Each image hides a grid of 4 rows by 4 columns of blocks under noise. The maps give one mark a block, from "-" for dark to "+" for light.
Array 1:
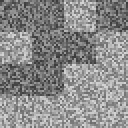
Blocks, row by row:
- - + -
+ - - +
- - + +
+ + + +
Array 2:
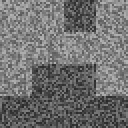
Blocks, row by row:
+ + - +
+ + + +
+ - - +
- - - -
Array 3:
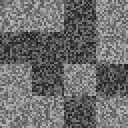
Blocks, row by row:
+ + - +
- - - +
+ - + -
+ + - +
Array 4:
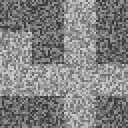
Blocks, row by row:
- - + -
+ - + -
+ + + +
- - + -
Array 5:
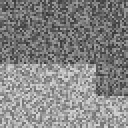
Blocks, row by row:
- - - -
- - - -
+ + + -
+ + + +
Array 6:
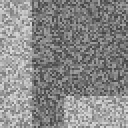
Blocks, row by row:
+ - - -
+ - - -
+ - - -
+ - + +
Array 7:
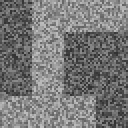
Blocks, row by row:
- + + +
- + - -
- + - -
+ + + -
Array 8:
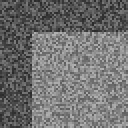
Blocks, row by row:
- - - -
- + + +
- + + +
- + + +
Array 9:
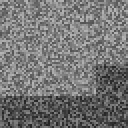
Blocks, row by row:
+ + + +
+ + + +
+ + + -
- - - -
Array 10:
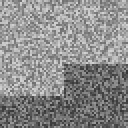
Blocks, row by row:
+ + + +
+ + + +
+ + - -
- - - -
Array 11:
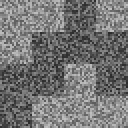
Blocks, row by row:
+ + - +
+ - - -
- - + -
- + + +
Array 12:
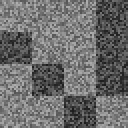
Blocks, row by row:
+ + + -
- + + -
+ - + -
+ + - +
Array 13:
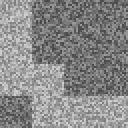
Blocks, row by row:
+ - - -
+ - - -
+ + - -
- + + +
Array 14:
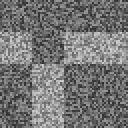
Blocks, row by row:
- - - -
+ - + +
- + - -
- + - -
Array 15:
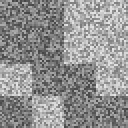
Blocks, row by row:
- - + +
- - + +
+ - - +
- + - -
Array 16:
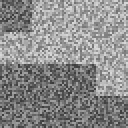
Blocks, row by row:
- + + +
+ + + +
- - - +
- - - -
